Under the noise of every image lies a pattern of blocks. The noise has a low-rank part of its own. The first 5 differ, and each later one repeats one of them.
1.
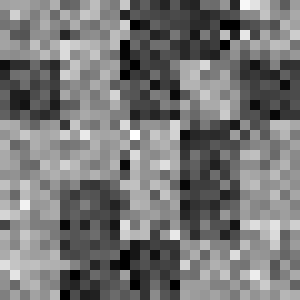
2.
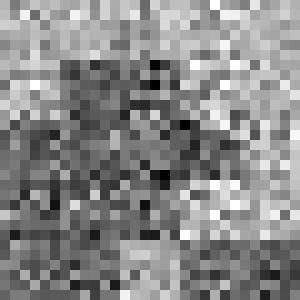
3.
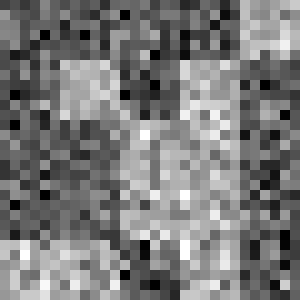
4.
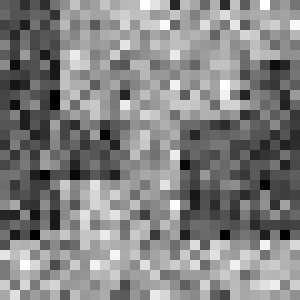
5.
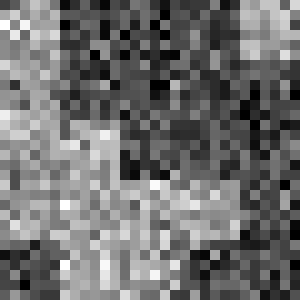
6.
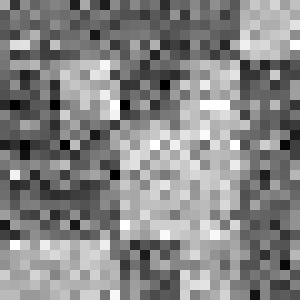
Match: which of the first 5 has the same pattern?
3
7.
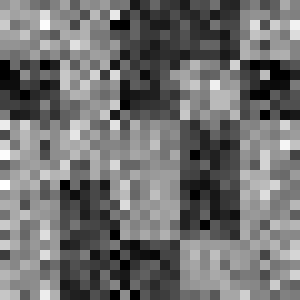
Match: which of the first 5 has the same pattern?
1
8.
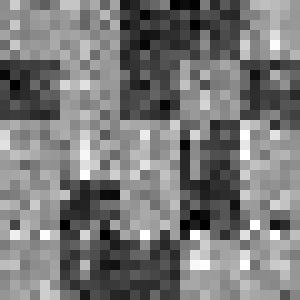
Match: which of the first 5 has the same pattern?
1
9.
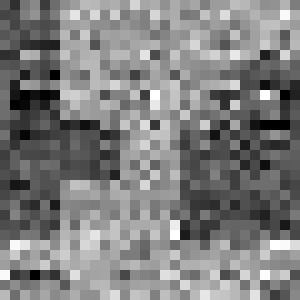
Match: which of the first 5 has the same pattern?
4
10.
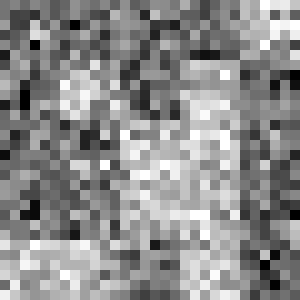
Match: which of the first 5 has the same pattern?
3
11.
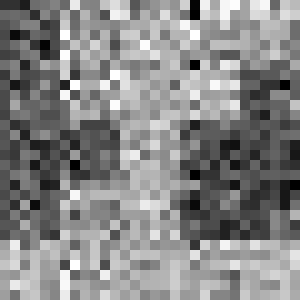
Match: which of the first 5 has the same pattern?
4
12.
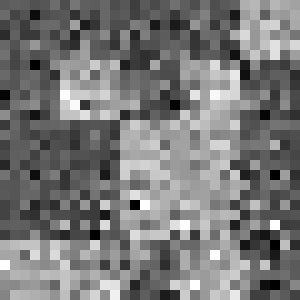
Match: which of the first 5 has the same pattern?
3
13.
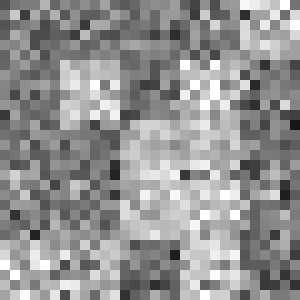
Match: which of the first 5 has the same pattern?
3
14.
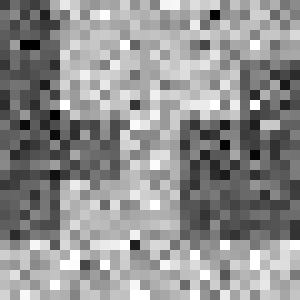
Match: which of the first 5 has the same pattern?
4
